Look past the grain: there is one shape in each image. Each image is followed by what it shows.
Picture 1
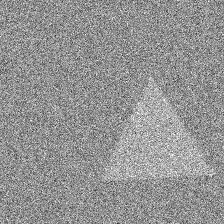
light triangle
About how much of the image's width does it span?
half
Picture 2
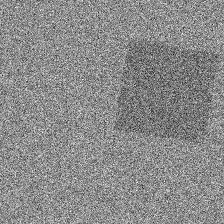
dark square
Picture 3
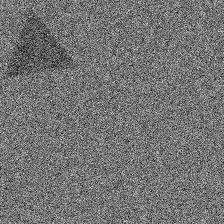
dark triangle, top left
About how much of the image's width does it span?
a third
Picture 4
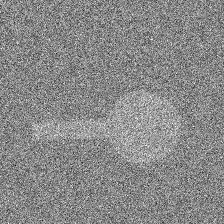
light lollipop
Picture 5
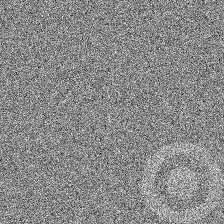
light bullseye, bottom right
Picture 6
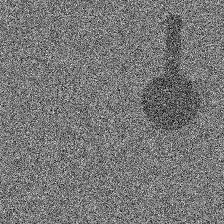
dark lollipop
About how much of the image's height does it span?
half
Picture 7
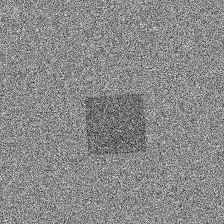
dark square, centre
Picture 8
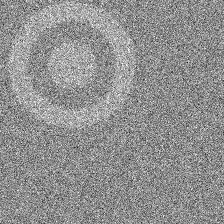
light bullseye
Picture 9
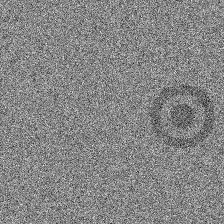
dark bullseye, middle right
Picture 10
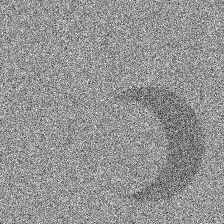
dark crescent
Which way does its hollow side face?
left
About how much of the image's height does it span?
half
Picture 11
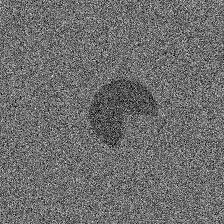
dark disc with a wedge cut out, centre
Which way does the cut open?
down and right
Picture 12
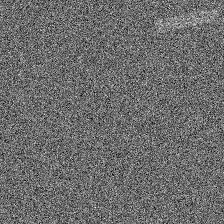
light bar, top right
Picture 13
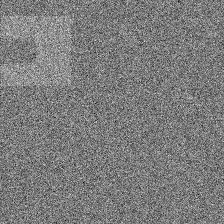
light square with a notch, top left
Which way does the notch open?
left
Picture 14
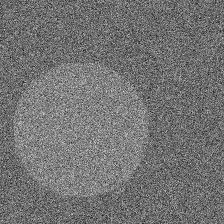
light disc
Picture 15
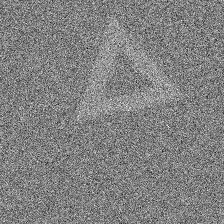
light triangle frame
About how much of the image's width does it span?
half
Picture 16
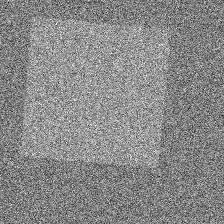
light square
